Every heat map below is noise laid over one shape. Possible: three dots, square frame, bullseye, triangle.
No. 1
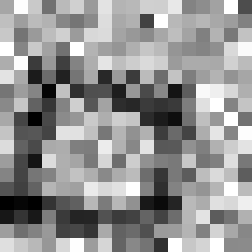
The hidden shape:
square frame
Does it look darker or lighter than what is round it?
darker
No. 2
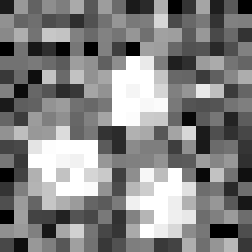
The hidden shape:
three dots
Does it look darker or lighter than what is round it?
lighter
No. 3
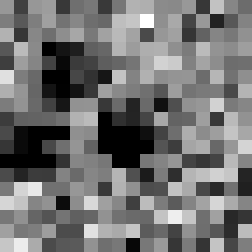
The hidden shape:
three dots
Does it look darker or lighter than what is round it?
darker
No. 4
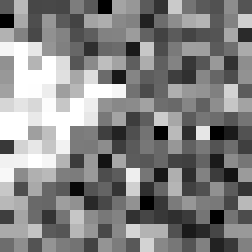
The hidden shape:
triangle
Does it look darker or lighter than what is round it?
lighter
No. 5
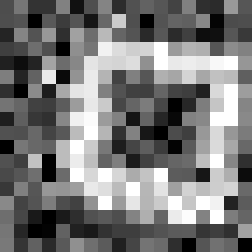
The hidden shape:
square frame
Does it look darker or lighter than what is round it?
lighter
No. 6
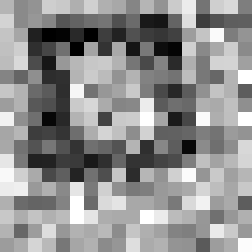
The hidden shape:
square frame
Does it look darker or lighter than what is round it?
darker
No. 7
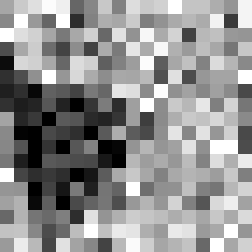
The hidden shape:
triangle
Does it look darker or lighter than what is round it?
darker
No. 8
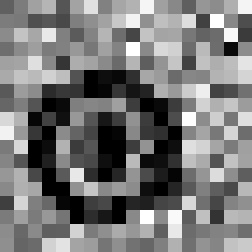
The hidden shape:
bullseye
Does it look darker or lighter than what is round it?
darker
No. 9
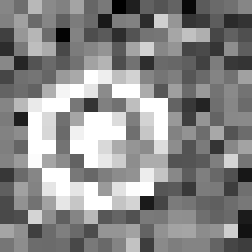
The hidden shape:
bullseye
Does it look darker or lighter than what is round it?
lighter
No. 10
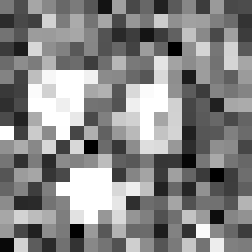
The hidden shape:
three dots
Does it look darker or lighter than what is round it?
lighter
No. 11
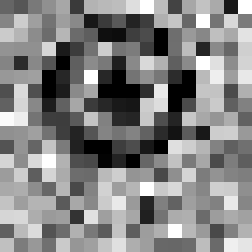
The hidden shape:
bullseye
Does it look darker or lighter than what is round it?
darker
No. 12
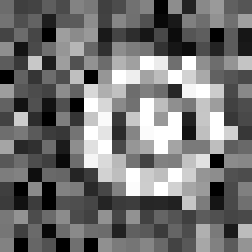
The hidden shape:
bullseye
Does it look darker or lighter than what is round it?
lighter
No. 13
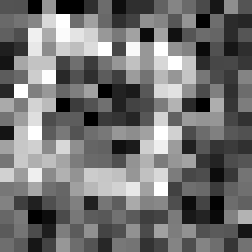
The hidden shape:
square frame
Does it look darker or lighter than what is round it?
lighter
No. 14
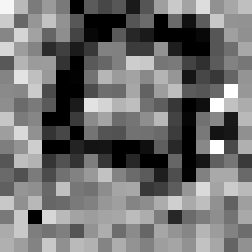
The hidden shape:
square frame
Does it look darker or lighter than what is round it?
darker
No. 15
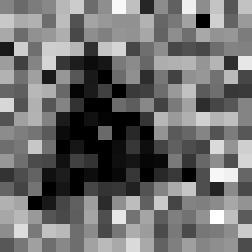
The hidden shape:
triangle
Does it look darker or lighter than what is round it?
darker
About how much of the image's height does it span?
two thirds
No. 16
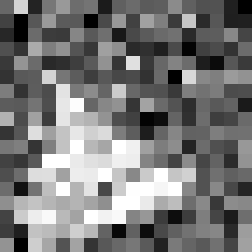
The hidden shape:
triangle
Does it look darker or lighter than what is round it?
lighter
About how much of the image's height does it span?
two thirds
